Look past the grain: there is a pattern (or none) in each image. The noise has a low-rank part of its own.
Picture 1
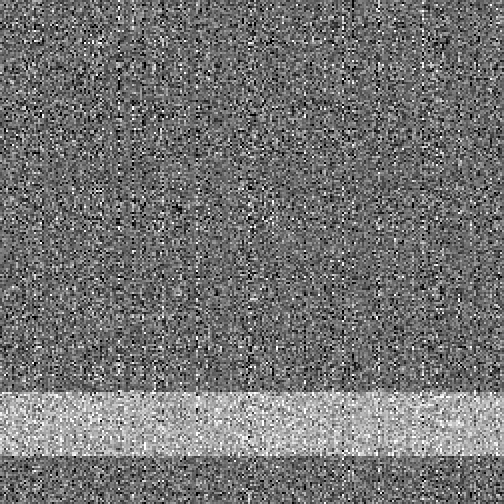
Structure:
one band of rows
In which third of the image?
bottom
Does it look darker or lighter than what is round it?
lighter
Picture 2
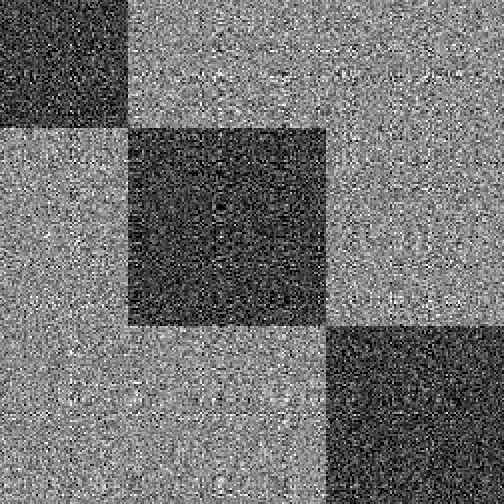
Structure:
blocks along the diagonal
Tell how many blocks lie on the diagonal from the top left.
3
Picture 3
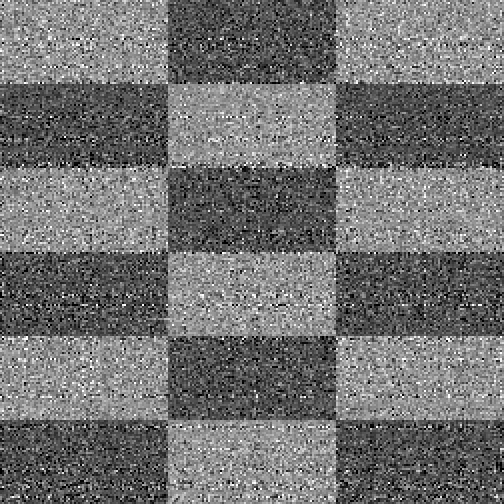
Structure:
a checkerboard
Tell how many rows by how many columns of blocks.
6 by 3
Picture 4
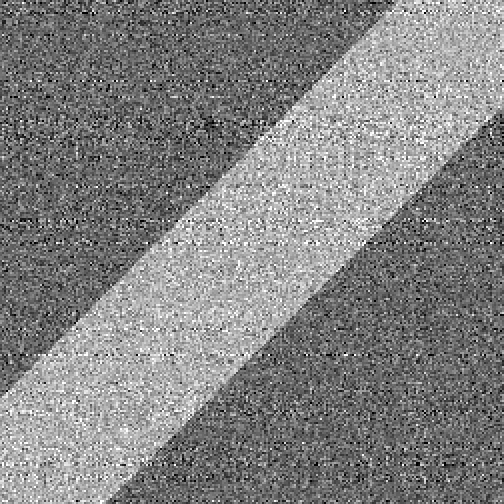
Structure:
a diagonal band
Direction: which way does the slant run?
bottom left to top right
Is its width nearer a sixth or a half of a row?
a half
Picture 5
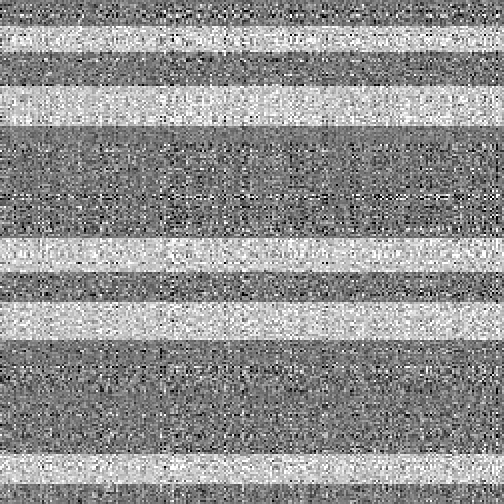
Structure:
bands of rows
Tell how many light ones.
5
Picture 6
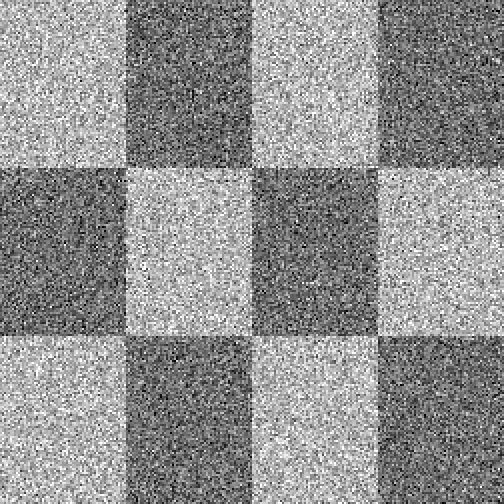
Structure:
a checkerboard
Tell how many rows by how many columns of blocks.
3 by 4
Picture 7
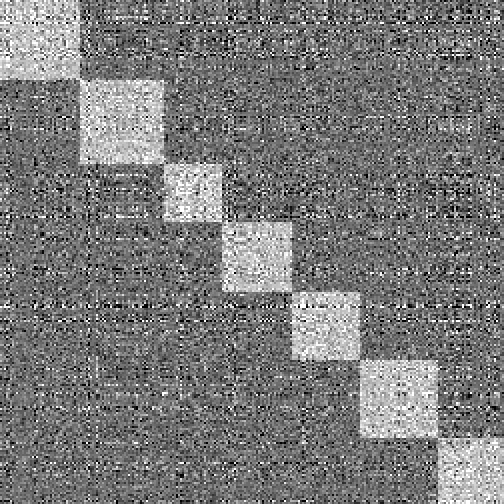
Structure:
blocks along the diagonal
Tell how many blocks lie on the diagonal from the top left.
7
